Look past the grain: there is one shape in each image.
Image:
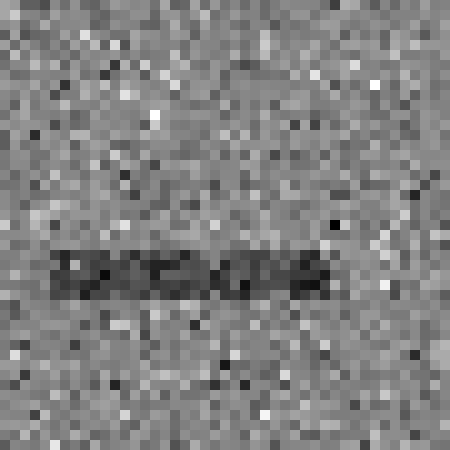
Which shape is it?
bar
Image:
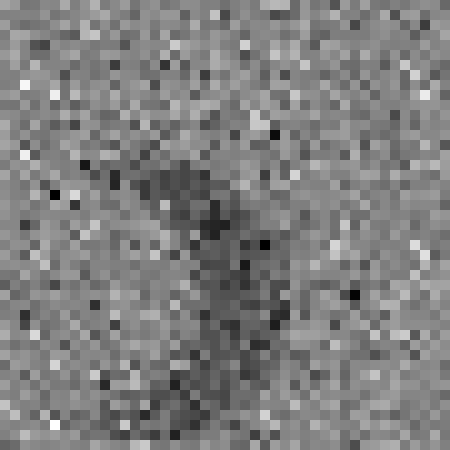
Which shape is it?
crescent
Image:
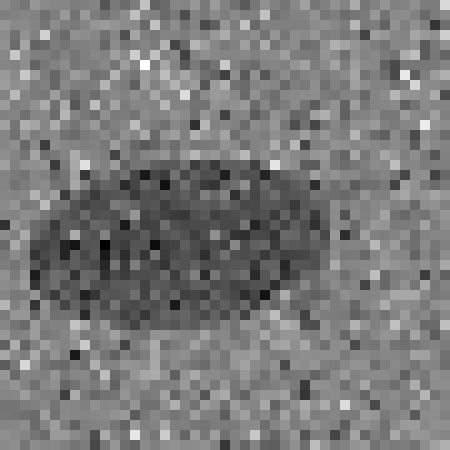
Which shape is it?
ellipse
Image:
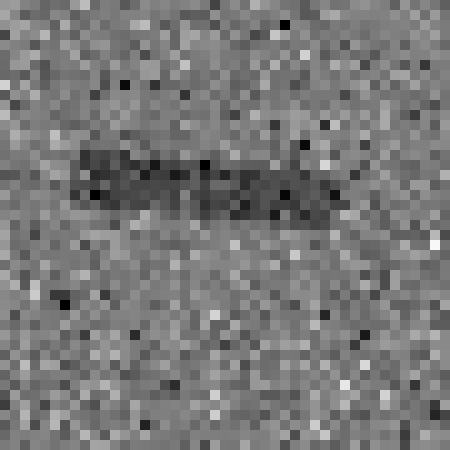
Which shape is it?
bar
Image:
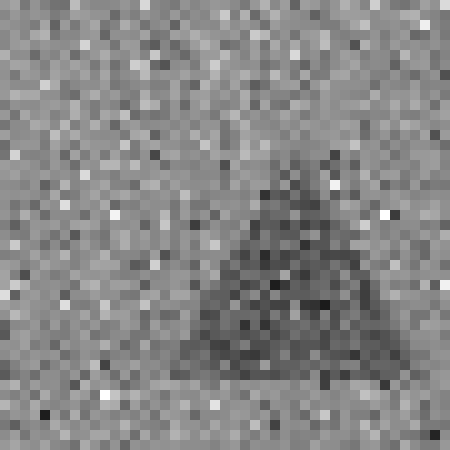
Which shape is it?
triangle
